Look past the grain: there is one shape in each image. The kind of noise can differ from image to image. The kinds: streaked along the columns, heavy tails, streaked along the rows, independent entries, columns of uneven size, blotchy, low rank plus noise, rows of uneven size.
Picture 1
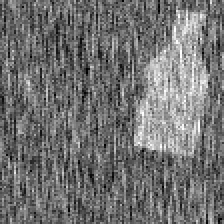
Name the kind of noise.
streaked along the columns
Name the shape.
bottle
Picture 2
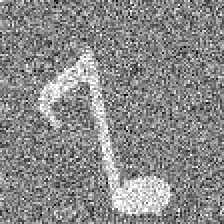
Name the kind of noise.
low rank plus noise
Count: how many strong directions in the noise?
two
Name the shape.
musical note
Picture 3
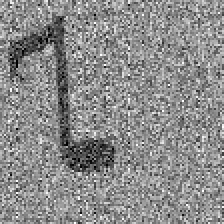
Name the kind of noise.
columns of uneven size
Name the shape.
musical note
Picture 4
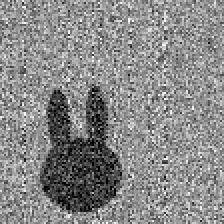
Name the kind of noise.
columns of uneven size
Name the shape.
rabbit's head
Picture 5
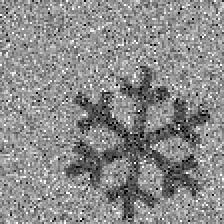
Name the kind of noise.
heavy tails
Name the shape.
snowflake
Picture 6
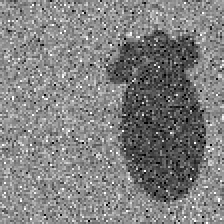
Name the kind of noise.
heavy tails
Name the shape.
footprint
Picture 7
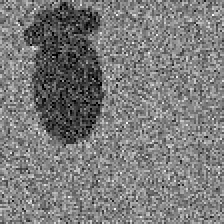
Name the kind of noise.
independent entries
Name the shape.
footprint
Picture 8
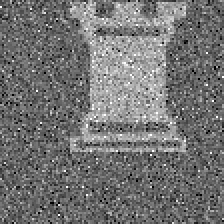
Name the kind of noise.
heavy tails
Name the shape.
chess rook
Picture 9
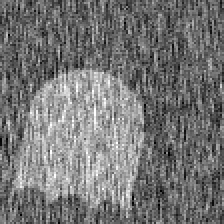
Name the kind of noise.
streaked along the columns
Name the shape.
ghost
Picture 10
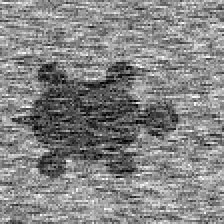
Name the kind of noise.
streaked along the rows
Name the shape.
turtle
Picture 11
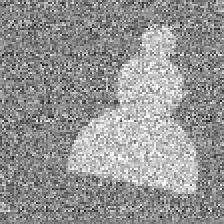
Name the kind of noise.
rows of uneven size
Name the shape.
chess pawn
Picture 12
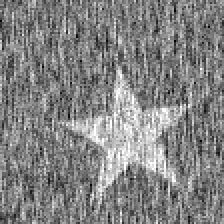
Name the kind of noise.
streaked along the columns
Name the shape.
star
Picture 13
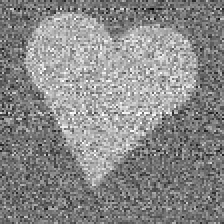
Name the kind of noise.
rows of uneven size
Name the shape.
heart
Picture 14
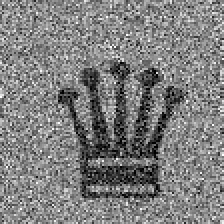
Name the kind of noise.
low rank plus noise
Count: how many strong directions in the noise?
two
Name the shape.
chess queen
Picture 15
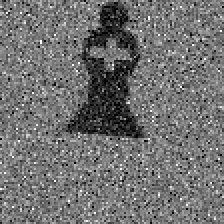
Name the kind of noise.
heavy tails
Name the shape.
chess bishop
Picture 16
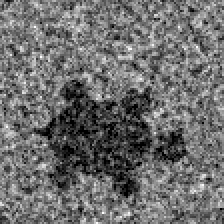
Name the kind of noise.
blotchy
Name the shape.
turtle
